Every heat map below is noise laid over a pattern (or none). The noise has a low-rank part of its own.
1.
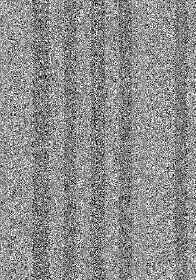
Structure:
bands of columns
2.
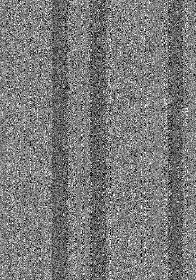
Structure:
bands of columns
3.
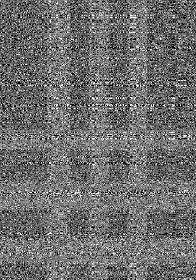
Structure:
bands of rows crossing bands of columns
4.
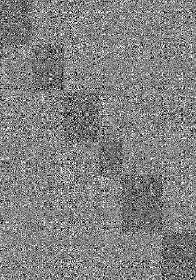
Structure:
blocks along the diagonal
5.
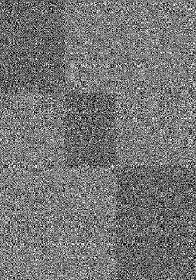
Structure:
blocks along the diagonal
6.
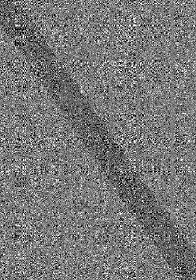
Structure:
a diagonal band
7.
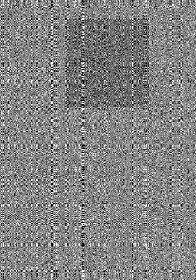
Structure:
one block
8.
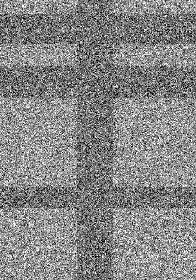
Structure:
bands of rows crossing bands of columns
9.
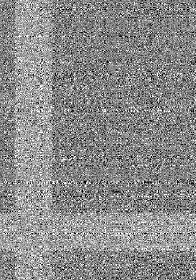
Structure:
bands of rows crossing bands of columns
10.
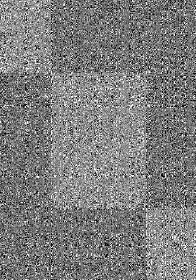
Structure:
blocks along the diagonal
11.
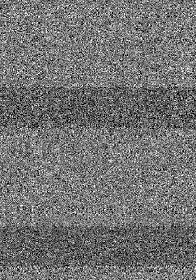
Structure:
bands of rows
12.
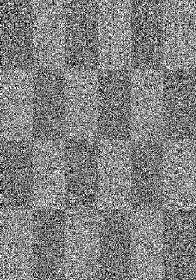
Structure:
a checkerboard
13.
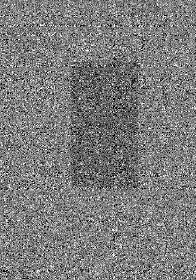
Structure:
one block
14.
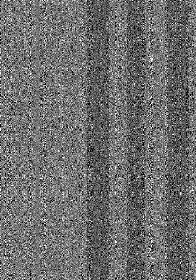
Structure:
bands of columns
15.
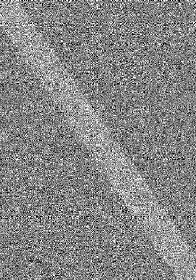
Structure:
a diagonal band
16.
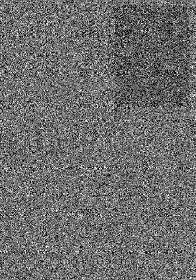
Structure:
one block
